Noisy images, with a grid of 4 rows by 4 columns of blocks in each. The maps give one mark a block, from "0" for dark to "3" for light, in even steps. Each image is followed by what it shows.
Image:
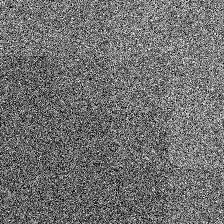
2 2 3 3
0 1 2 3
0 0 1 3
0 0 0 2
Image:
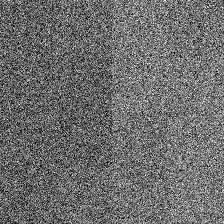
0 1 3 2
0 0 3 3
0 0 2 3
0 1 2 3
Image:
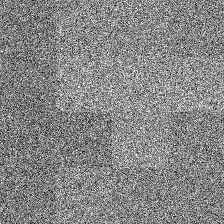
0 2 2 1
0 3 3 3
0 0 3 1
0 2 1 1
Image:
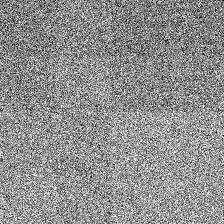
0 1 0 0
1 2 1 1
2 2 3 3
3 2 3 3
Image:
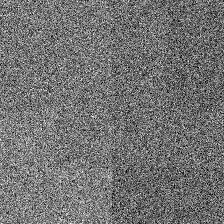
2 2 1 0
2 2 1 0
3 2 1 1
3 3 0 0
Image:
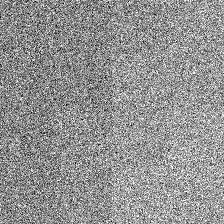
0 0 1 2
0 0 2 2
0 1 2 3
0 1 3 3
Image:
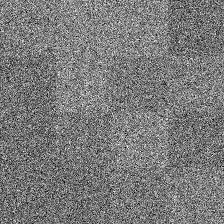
2 3 3 0
0 3 1 2
0 1 3 0
0 0 1 2
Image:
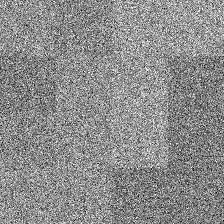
2 1 3 3
0 2 3 0
1 2 3 0
2 2 0 0
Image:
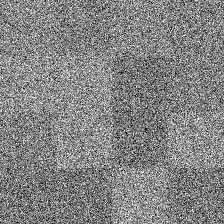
2 1 2 1
3 3 0 1
1 3 0 3
0 0 3 0
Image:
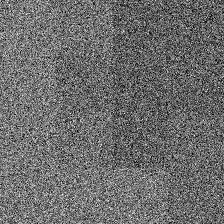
3 2 0 0
3 1 0 0
3 2 0 1
3 3 3 1
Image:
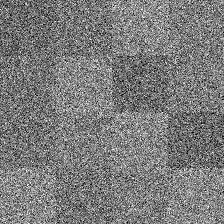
0 1 3 2
1 3 0 2
1 2 3 0
3 1 2 3
